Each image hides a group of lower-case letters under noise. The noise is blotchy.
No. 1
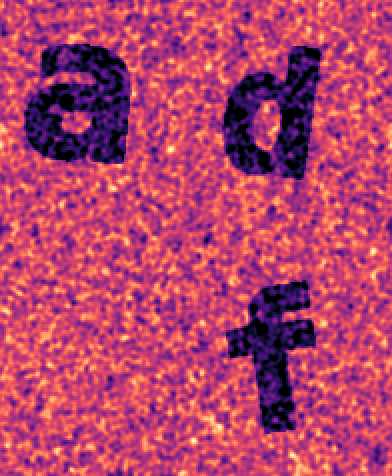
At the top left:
a
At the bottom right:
f
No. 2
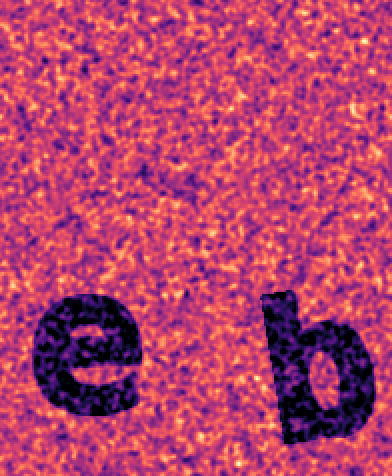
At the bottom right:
b
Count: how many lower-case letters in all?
2
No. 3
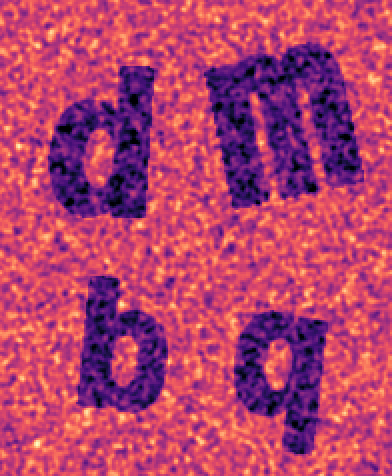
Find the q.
bottom right
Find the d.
top left
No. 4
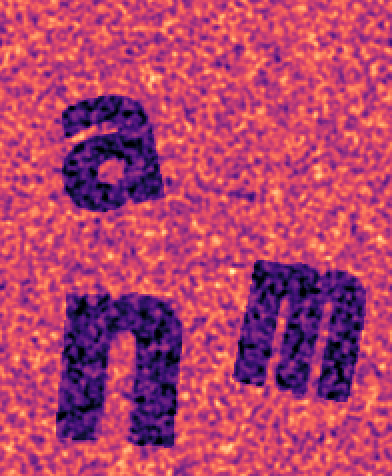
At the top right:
nothing
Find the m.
bottom right
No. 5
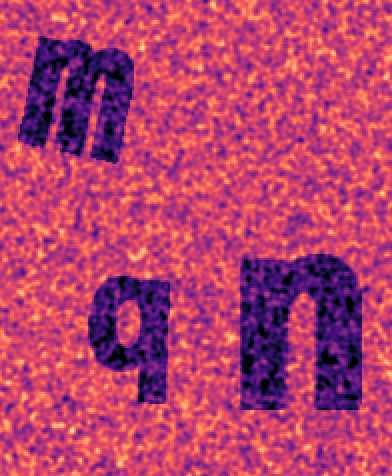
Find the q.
bottom left
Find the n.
bottom right
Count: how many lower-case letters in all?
3
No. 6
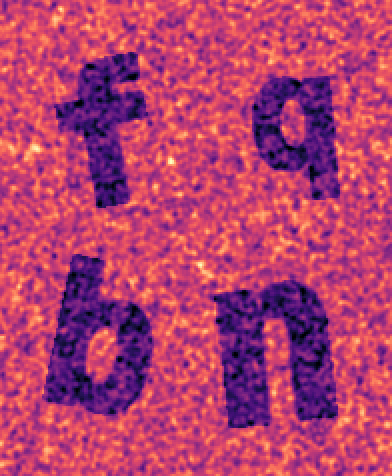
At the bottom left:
b
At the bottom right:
n
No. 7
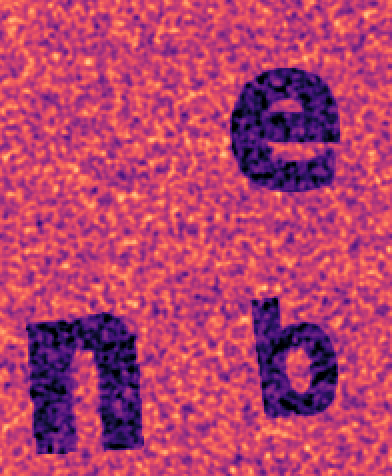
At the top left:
nothing
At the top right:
e
